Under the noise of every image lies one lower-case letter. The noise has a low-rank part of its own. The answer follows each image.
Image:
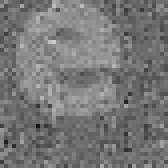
e
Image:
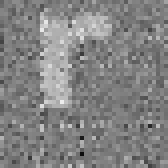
r
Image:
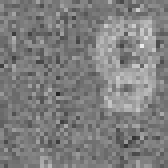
g
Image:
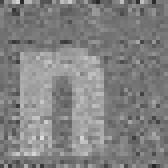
n
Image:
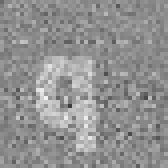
q
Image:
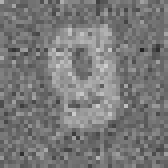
g
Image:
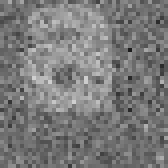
a
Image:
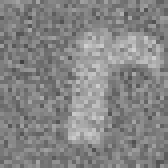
r
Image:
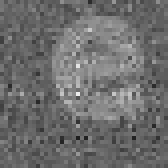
e
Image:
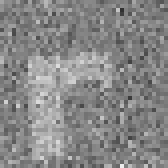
r
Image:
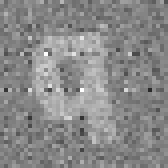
q
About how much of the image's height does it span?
two thirds
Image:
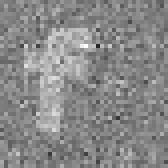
f
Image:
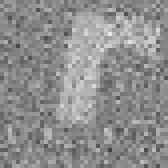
r
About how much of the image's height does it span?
two thirds
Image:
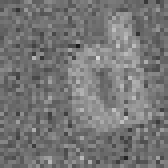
d
